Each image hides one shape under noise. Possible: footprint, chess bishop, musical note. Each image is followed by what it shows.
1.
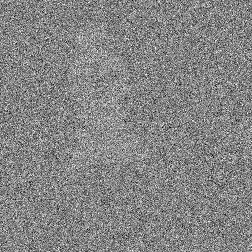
chess bishop
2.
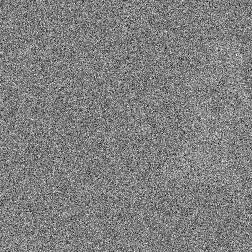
chess bishop
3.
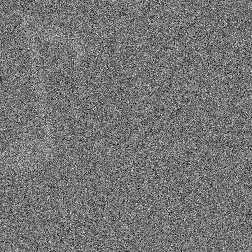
musical note
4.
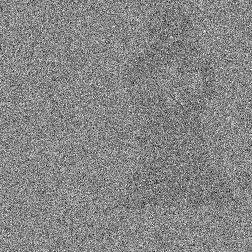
chess bishop
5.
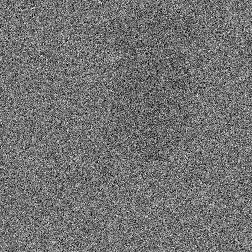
footprint
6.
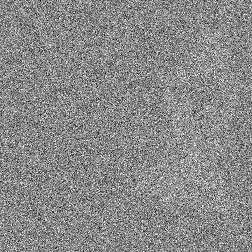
chess bishop
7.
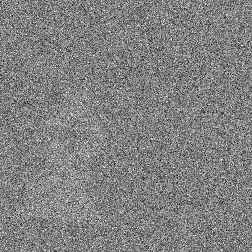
chess bishop
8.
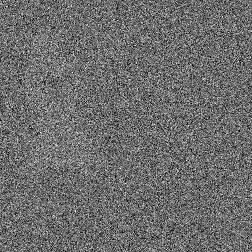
chess bishop
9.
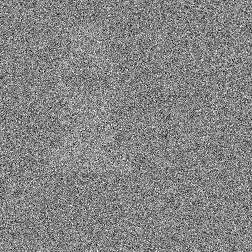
chess bishop
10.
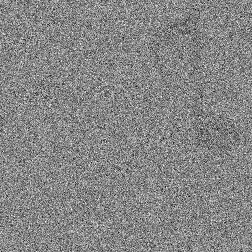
musical note
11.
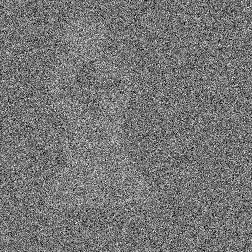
chess bishop
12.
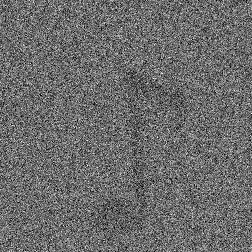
musical note
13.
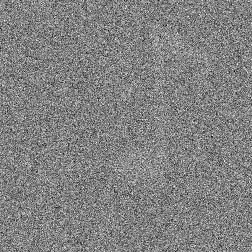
musical note
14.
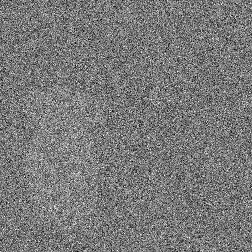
footprint
